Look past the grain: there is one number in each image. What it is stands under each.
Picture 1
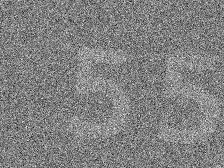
55
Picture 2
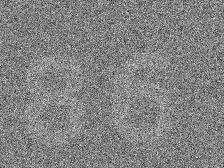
86
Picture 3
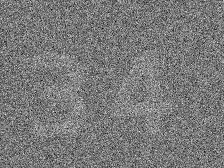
34
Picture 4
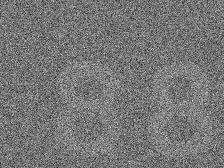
88
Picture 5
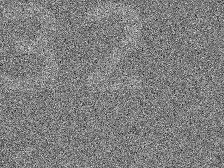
32
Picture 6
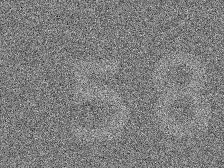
58
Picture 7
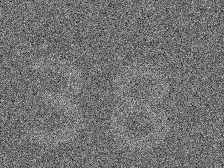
38
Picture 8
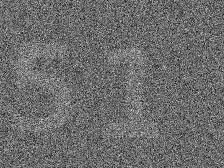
51
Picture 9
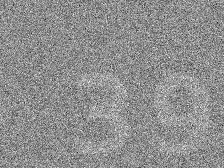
39
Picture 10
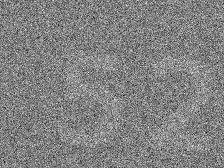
52
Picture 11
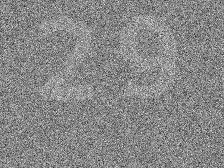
29
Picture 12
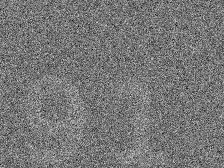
91
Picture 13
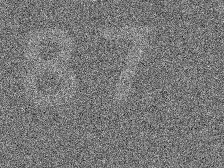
87
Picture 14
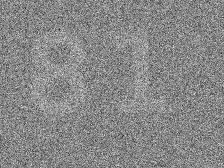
81
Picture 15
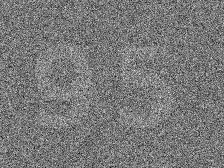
95
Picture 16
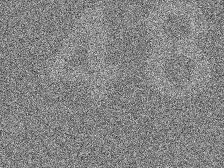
48
